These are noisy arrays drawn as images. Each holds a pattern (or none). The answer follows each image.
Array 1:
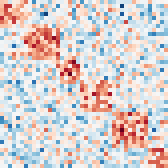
blocks along the diagonal
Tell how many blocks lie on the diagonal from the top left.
6
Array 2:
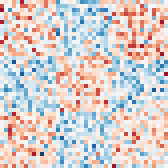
a checkerboard
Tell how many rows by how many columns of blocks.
3 by 3
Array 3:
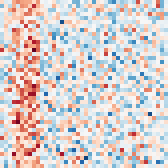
one band of columns
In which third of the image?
left
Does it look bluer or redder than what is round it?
redder
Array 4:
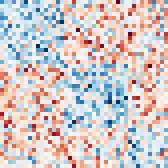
blocks along the diagonal
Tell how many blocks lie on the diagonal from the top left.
3
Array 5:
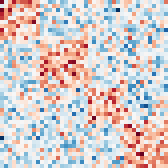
blocks along the diagonal
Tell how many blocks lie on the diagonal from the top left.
4
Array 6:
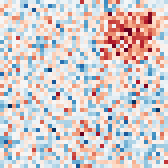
one block
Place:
top right
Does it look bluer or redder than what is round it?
redder
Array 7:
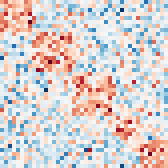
blocks along the diagonal
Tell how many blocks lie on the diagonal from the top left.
5
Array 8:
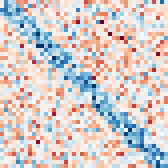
a diagonal band
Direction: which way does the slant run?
top left to bottom right
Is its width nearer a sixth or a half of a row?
a sixth
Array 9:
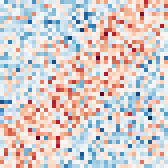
a diagonal band
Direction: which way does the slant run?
bottom left to top right
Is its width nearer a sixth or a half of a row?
a half
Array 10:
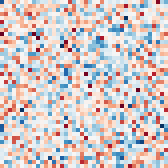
only noise
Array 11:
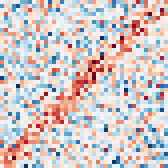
a diagonal band
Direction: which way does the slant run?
bottom left to top right
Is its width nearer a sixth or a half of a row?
a sixth
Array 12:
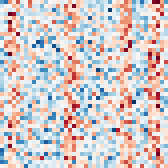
bands of columns
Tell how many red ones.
4
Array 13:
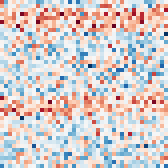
bands of rows
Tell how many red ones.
2
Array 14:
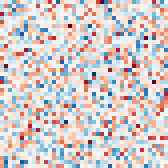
only noise
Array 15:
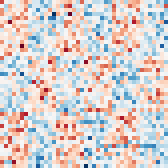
a checkerboard
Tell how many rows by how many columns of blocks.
3 by 6
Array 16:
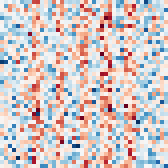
bands of columns
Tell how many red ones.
5
